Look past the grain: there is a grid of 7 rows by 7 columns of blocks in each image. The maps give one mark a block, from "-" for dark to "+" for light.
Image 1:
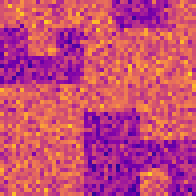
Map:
+ + + + - - +
- + - + + + +
- - - + + + +
+ + + + + + +
+ + + - - + +
+ + + - - - -
+ + + - - + -
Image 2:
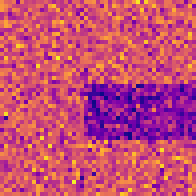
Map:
+ + + + + + +
+ + + + + + +
+ + + + + + +
+ + + - - - -
+ + + - - - -
+ + + + + + +
+ + + + + + +
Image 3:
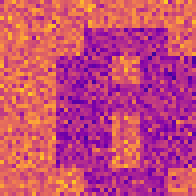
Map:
+ + + + + + +
+ + + - - - +
+ + - - + - -
+ + - - - - -
+ + - - + - -
+ + - - + - -
+ + + - - - +
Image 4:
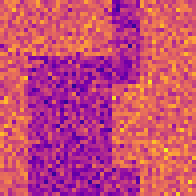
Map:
+ + + + - + +
+ + + + - + +
+ - - - - + +
+ - - - + + +
+ - - - + + +
+ - - - + + +
+ - - - - + +
